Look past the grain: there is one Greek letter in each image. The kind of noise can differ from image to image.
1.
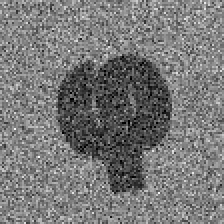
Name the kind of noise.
independent entries
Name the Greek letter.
phi
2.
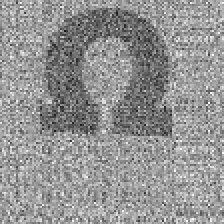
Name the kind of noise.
low rank plus noise
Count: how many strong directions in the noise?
one
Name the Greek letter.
omega
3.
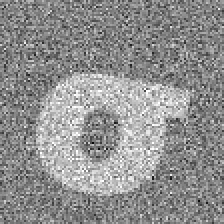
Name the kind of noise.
low rank plus noise
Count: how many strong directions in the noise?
one
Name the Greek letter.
sigma
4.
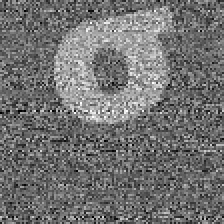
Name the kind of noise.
rows of uneven size
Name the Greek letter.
sigma
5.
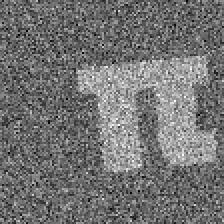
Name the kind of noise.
independent entries
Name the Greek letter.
pi
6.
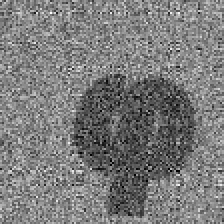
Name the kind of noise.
low rank plus noise
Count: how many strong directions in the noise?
one
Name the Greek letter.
phi
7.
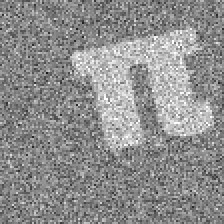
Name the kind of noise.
independent entries
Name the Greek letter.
pi
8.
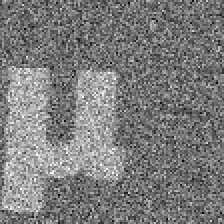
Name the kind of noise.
independent entries
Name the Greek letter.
mu
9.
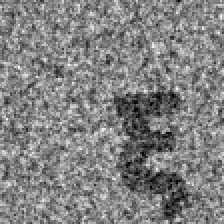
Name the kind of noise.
blotchy
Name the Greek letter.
xi
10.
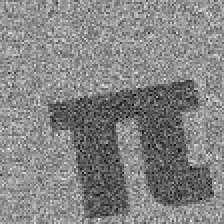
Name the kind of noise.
low rank plus noise
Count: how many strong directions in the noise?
five to eight
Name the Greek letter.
pi
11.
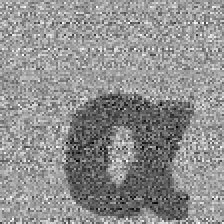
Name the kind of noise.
rows of uneven size
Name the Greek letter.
alpha
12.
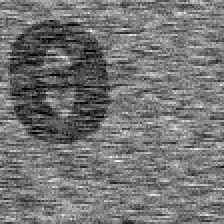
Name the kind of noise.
streaked along the rows
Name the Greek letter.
theta
